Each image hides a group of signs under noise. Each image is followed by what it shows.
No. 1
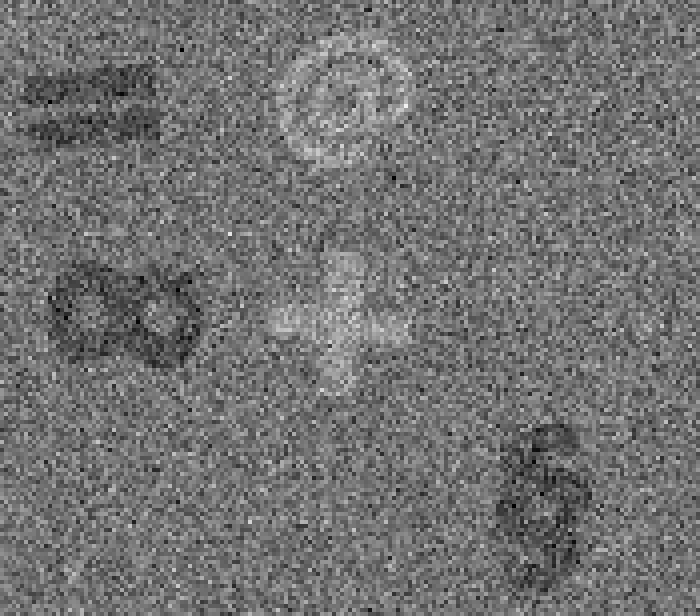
top left: dark equals sign; top middle: light at sign; middle left: dark infinity sign; centre: light plus sign; bottom right: dark section sign
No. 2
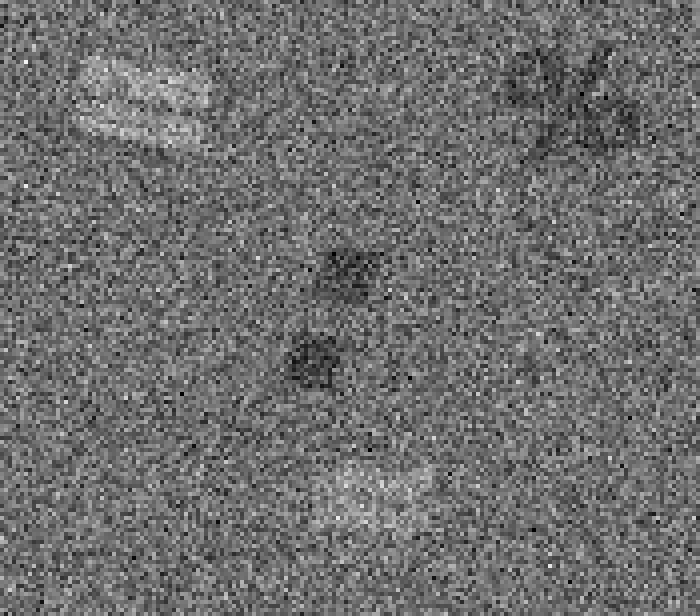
top left: light equals sign; top right: dark percent sign; centre: dark colon; bottom middle: light approximately sign
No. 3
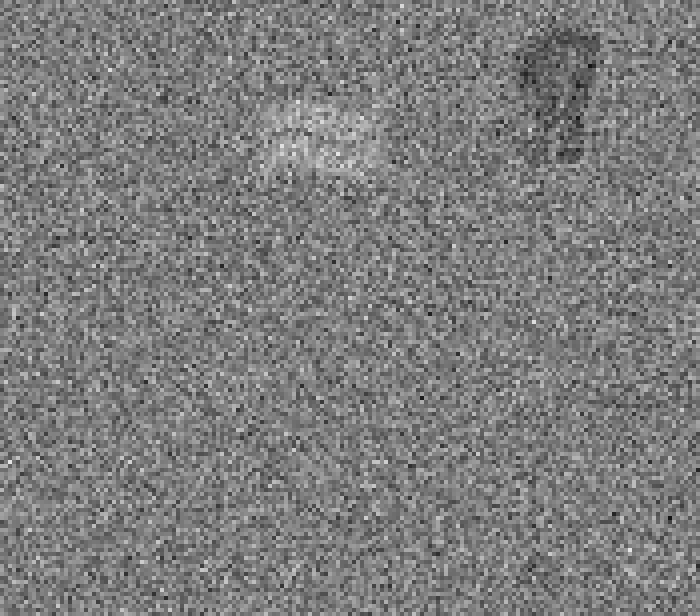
top middle: light approximately sign; top right: dark pilcrow
